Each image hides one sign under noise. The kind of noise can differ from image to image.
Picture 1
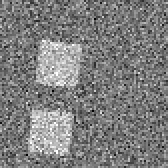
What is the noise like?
independent entries
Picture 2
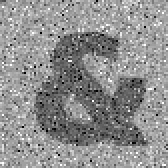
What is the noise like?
heavy tails
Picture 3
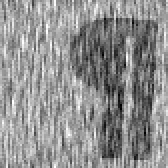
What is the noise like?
streaked along the columns
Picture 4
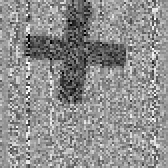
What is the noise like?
columns of uneven size
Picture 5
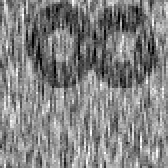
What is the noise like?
streaked along the columns
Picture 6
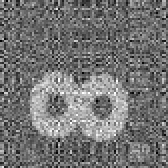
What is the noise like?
low rank plus noise
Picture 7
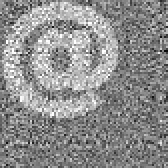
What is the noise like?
low rank plus noise
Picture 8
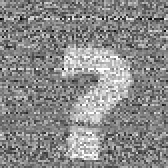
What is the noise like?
rows of uneven size
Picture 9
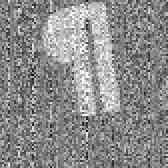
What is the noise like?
columns of uneven size
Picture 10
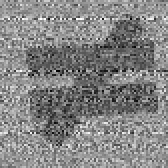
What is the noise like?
rows of uneven size
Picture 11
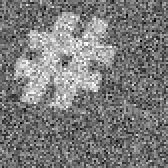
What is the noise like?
independent entries
